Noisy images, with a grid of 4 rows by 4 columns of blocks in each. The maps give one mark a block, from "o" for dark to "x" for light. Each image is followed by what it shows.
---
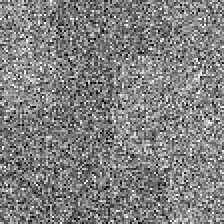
x o o x
x o x x
o o x x
o o o x
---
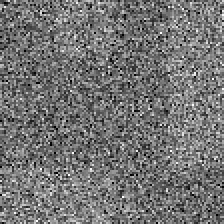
o x o x
o o o x
o o o x
x x o o
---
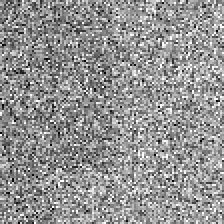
o o x x
o o x x
o o x x
o x x x
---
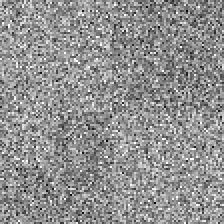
x x o o
x x o o
x o x x
o o x x
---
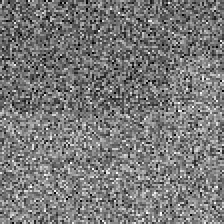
o o o o
o o o x
x x x x
x x x x
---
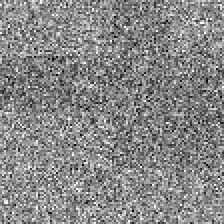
x x o x
o o o o
x x o o
x x x x
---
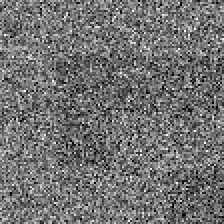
x x x x
x o o o
x o x x
x x x o
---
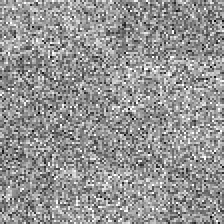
x x o o
o o x x
o o o x
o x x o
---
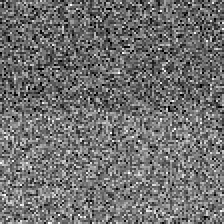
o o o o
o o o o
x x x x
x x x x
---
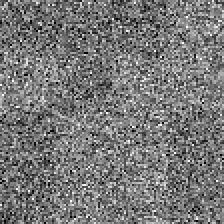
o o o x
x o x x
o x x o
o x x o
